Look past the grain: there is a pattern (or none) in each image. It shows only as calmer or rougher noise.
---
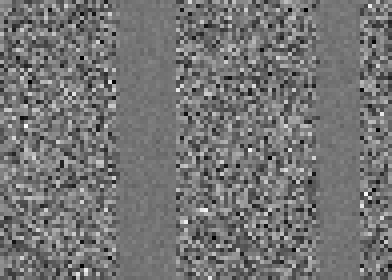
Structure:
bands of columns
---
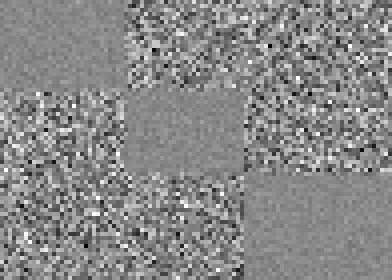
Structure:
blocks along the diagonal
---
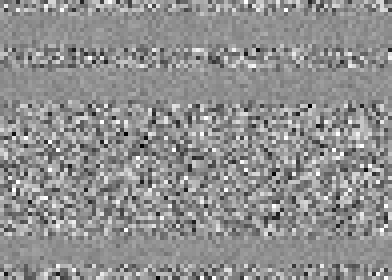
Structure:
bands of rows
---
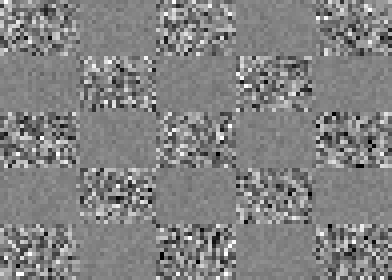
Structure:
a checkerboard
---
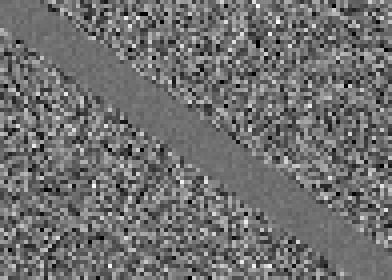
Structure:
a diagonal band
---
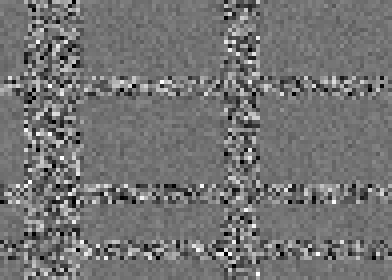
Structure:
bands of rows crossing bands of columns
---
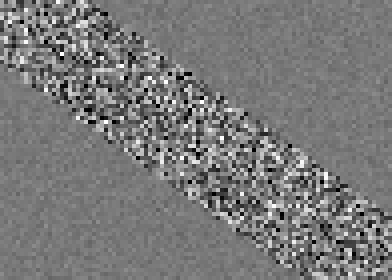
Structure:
a diagonal band
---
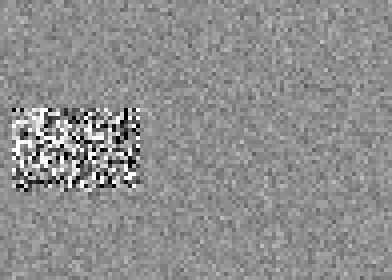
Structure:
one block
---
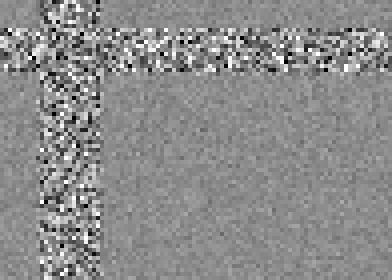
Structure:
bands of rows crossing bands of columns
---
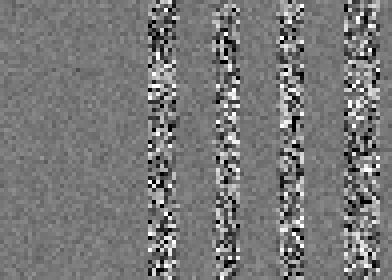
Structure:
bands of columns
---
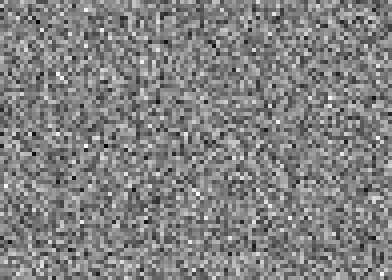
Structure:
only noise
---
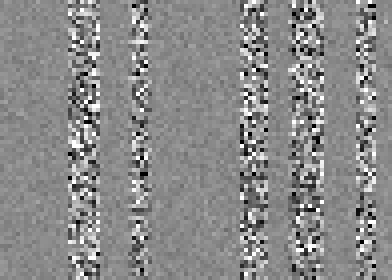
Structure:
bands of columns
